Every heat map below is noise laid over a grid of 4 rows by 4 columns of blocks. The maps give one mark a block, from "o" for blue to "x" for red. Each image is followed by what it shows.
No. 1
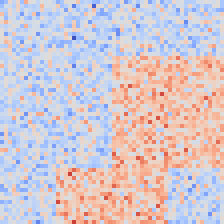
o o o o
o o x x
o o x x
o x x o
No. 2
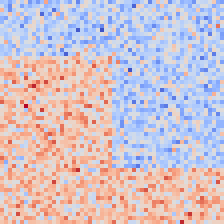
o o o o
x x o o
x x o o
x x x x
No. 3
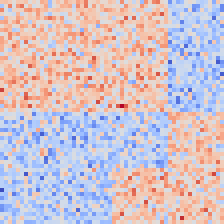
x x x o
x x x o
o o o x
o o x x
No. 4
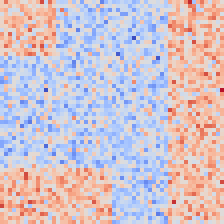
x o o x
o o o x
o o o x
x x o x
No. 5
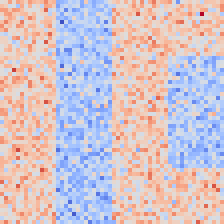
x o x x
x o x o
x o x o
x o x x
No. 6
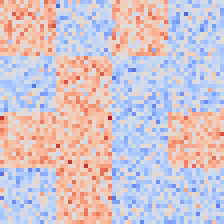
x o x o
o x o o
x x o x
o x o o
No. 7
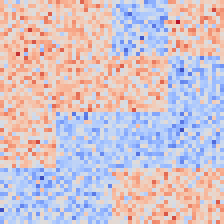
x x o x
x x x o
x o o o
o o x x
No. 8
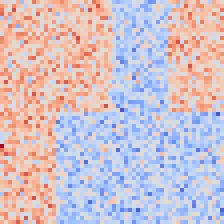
x x o x
x x o x
x o o o
x o o o
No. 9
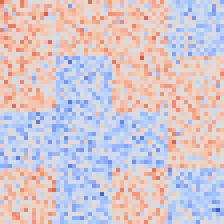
x x x o
x o x x
o o o x
x o x o
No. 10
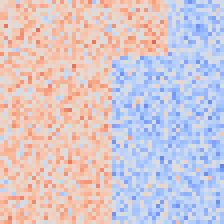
x x x o
x x o o
x x o o
x x o o
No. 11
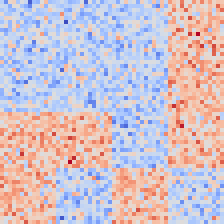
o o o x
o o o x
x x o x
x o x o
